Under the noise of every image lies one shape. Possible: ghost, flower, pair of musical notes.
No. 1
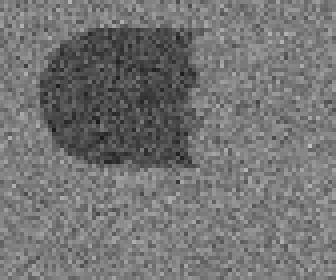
dark ghost
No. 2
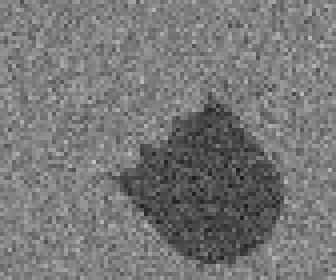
dark ghost
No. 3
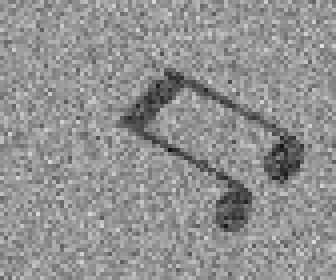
dark pair of musical notes
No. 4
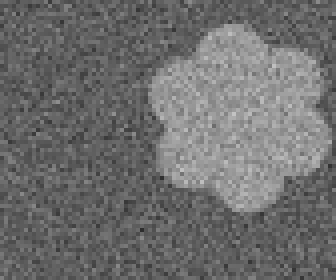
light flower
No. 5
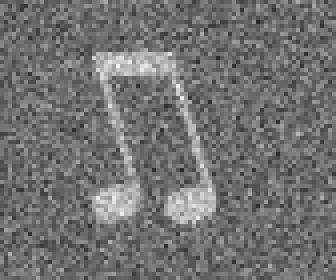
light pair of musical notes
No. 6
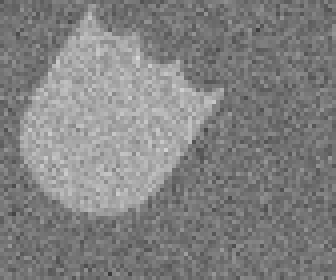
light ghost
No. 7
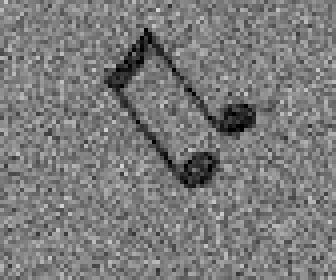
dark pair of musical notes
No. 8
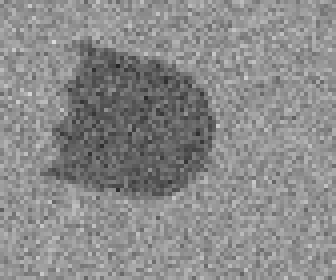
dark ghost
